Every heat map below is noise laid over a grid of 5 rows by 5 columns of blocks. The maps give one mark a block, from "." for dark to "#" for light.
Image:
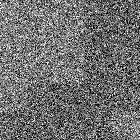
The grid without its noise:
###..
###..
###..
#....
....#
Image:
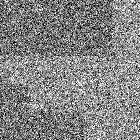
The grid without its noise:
....#
....#
#####
.####
...##
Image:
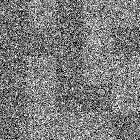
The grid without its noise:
.#.##
...#.
.#.##
.#..#
.###.
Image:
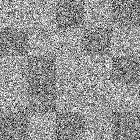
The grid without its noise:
##.#.
.##.#
#.##.
#.###
.#.#.
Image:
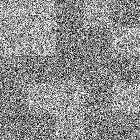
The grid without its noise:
##.#.
##..#
.....
.##.#
..#..
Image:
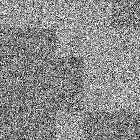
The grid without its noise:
####.
..###
...##
...##
..#..
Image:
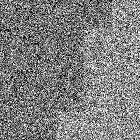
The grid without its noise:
....#
...##
...##
...##
..###
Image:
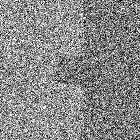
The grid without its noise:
###..
###..
##...
###..
###..
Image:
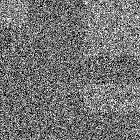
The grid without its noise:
#..##
...##
.....
...##
.....
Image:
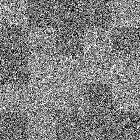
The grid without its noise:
#...#
.#.#.
.####
###.#
.#...
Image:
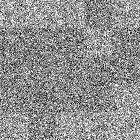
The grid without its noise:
###.#
...#.
.....
....#
#.###
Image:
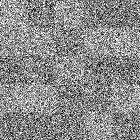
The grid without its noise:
#.#..
##.##
..#..
##..#
...#.
